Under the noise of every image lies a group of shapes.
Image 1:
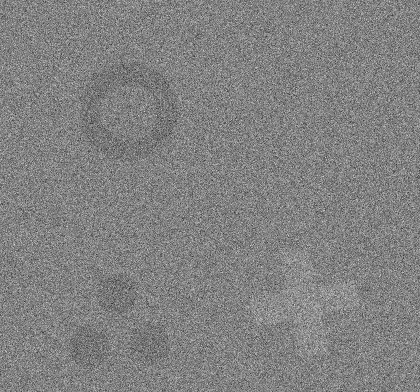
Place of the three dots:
bottom left
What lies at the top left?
ring
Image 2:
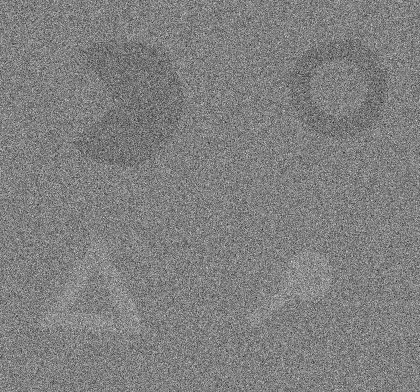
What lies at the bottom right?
lollipop
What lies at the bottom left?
triangle frame
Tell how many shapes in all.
4
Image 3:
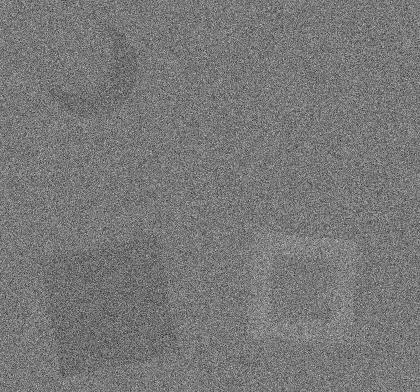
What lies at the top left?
crescent
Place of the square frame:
bottom right
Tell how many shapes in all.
3
